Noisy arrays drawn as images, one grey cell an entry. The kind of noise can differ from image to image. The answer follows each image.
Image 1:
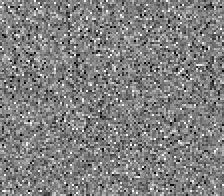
heavy tails
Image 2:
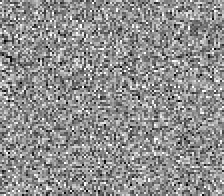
low rank plus noise
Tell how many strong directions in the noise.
five to eight
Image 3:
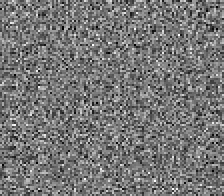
low rank plus noise
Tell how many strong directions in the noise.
two
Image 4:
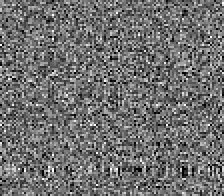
low rank plus noise
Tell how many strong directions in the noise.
two
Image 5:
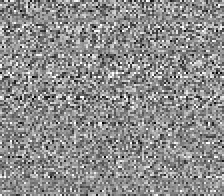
rows of uneven size
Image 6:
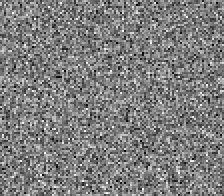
independent entries
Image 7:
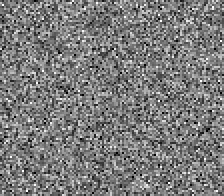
independent entries
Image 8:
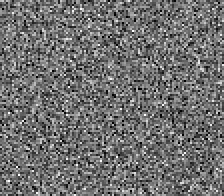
independent entries
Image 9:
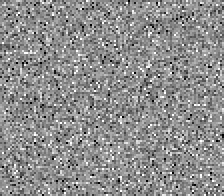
heavy tails
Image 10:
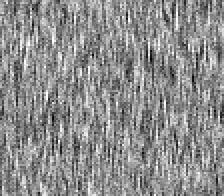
streaked along the columns
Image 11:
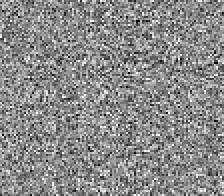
low rank plus noise
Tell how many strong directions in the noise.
three or four
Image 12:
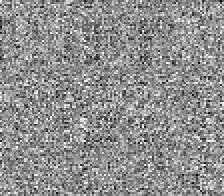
low rank plus noise
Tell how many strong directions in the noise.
three or four
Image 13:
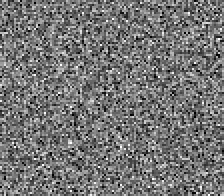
independent entries
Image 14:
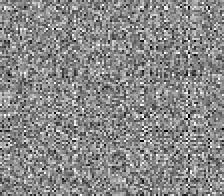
low rank plus noise
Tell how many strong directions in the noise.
one
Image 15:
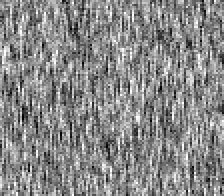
streaked along the columns
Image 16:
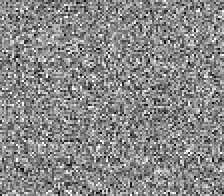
low rank plus noise
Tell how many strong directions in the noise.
five to eight
